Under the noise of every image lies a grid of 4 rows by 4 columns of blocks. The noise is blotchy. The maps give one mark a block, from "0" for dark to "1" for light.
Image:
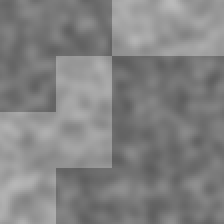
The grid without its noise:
0 0 1 1
0 1 0 0
1 1 0 0
1 0 0 0
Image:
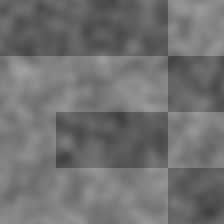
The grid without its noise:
0 0 0 1
1 1 1 0
1 0 0 1
1 1 1 0
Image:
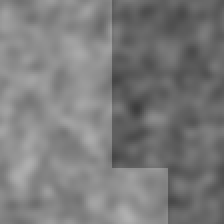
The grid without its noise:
1 1 0 0
1 1 0 0
1 1 0 0
1 1 1 0
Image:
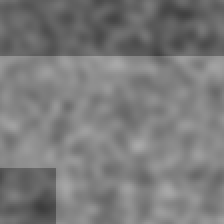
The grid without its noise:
0 0 0 0
1 1 1 1
1 1 1 1
0 1 1 1
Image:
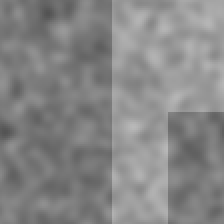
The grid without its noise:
0 0 1 1
0 0 1 1
0 0 1 0
0 0 1 0
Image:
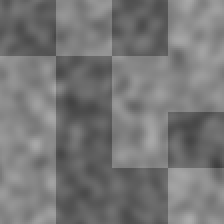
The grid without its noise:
0 1 0 1
1 0 1 1
1 0 1 0
1 0 0 1
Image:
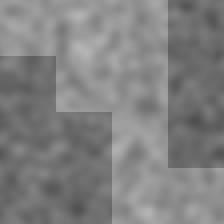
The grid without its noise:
1 1 1 0
0 1 1 0
0 0 1 0
0 0 1 1
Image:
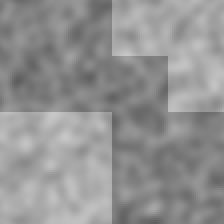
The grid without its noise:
0 0 1 1
0 0 0 1
1 1 0 0
1 1 0 0
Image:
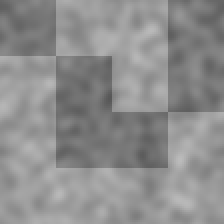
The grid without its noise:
0 1 1 0
1 0 1 0
1 0 0 1
1 1 1 1
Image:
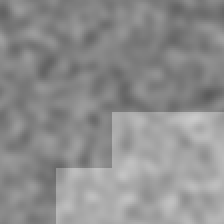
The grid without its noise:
0 0 0 0
0 0 0 0
0 0 1 1
0 1 1 1
